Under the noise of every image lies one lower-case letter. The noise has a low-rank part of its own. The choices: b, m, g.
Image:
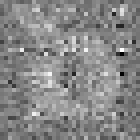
b
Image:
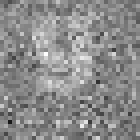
g
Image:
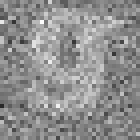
g
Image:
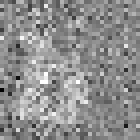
b
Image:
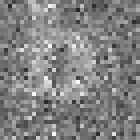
b
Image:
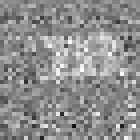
m
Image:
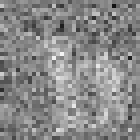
b
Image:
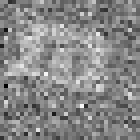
m
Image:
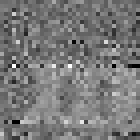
m
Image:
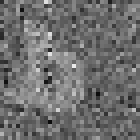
b
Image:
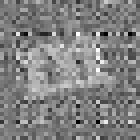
m
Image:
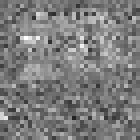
m
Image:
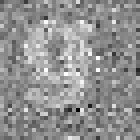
g
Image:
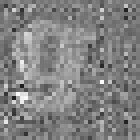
g
